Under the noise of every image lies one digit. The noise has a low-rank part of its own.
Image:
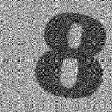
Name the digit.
8
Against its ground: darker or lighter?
darker
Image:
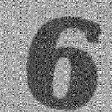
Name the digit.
6
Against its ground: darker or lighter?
darker
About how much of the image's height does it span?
nearly all
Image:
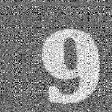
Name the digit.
9
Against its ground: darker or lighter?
lighter
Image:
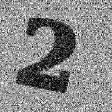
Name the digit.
2
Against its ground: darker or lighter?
darker
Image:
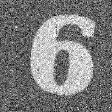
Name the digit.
6
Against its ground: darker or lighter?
lighter
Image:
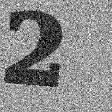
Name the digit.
2
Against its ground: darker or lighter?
darker
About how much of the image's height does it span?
two thirds
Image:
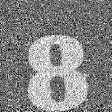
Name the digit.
8
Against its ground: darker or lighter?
lighter
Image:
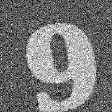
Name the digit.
9
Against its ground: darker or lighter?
lighter
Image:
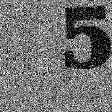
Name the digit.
5
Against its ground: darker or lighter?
darker
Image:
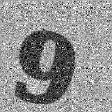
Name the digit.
9
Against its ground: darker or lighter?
darker
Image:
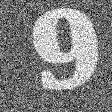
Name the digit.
9
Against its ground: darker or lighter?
lighter
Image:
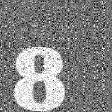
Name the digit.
8
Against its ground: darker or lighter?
lighter
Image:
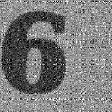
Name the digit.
6
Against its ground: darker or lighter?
darker
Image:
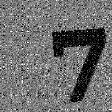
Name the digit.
7
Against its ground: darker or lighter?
darker
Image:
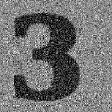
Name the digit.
3
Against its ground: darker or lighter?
darker
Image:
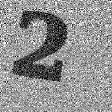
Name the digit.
2
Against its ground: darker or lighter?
darker
